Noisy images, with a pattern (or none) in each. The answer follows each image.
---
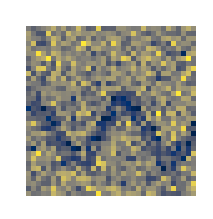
a wavy band
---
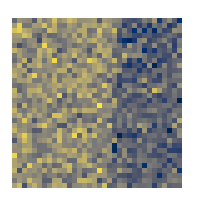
a sharp edge
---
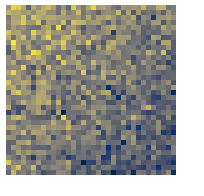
a smooth slope
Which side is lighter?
top left
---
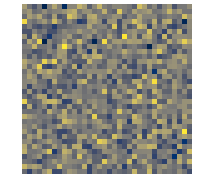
only noise
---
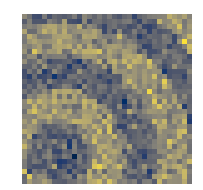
rings round one point
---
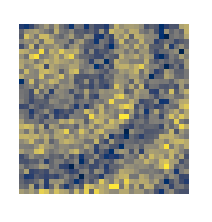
rings round one point
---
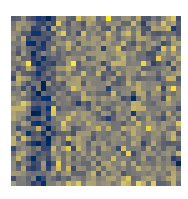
one vertical stripe
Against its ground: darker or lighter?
darker
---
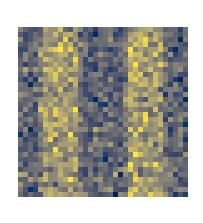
vertical stripes
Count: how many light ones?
2
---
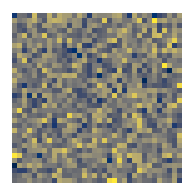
only noise
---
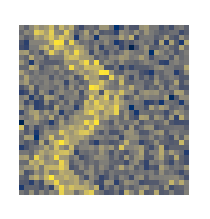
a wavy band
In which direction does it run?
top to bottom
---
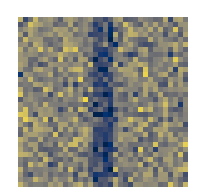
one vertical stripe
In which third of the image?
middle
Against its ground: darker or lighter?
darker
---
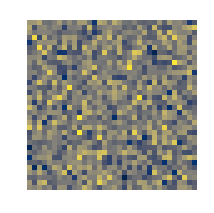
only noise
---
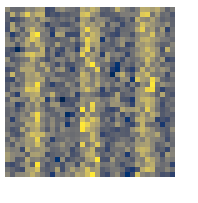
vertical stripes
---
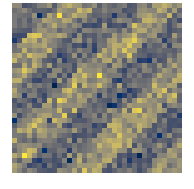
diagonal stripes
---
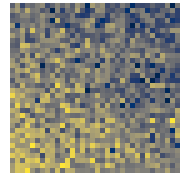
a smooth slope
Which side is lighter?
bottom left
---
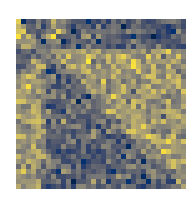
spokes from one point
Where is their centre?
top left
